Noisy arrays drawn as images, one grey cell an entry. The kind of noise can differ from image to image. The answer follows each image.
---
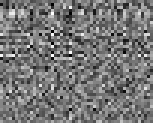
low rank plus noise
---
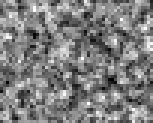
blotchy
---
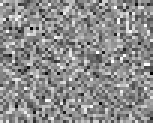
independent entries
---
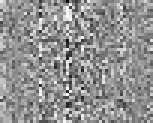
columns of uneven size
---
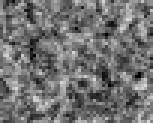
blotchy
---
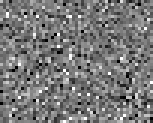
heavy tails
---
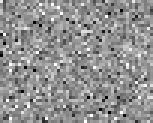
heavy tails
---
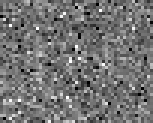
heavy tails
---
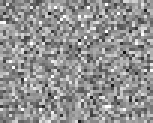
independent entries
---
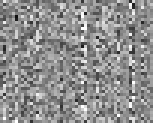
columns of uneven size
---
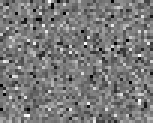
heavy tails
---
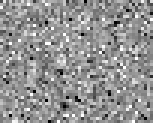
heavy tails
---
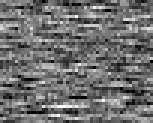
streaked along the rows
